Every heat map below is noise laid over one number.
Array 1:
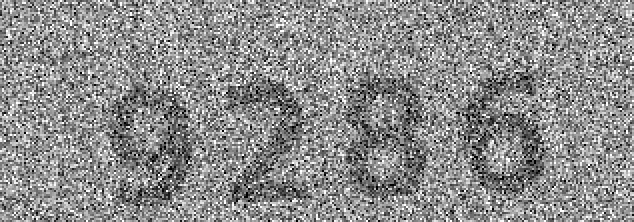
9286
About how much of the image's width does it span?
two thirds
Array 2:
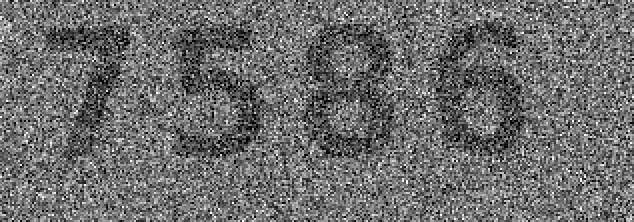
7586
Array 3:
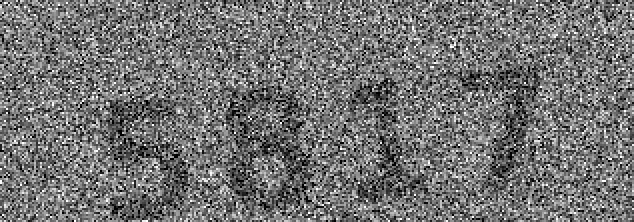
5817
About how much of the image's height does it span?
two thirds
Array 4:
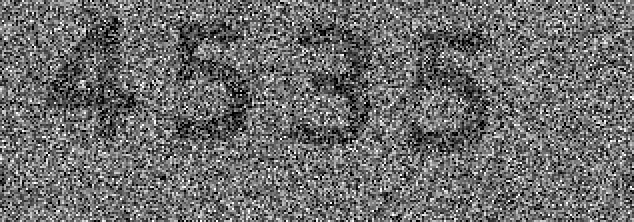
4535
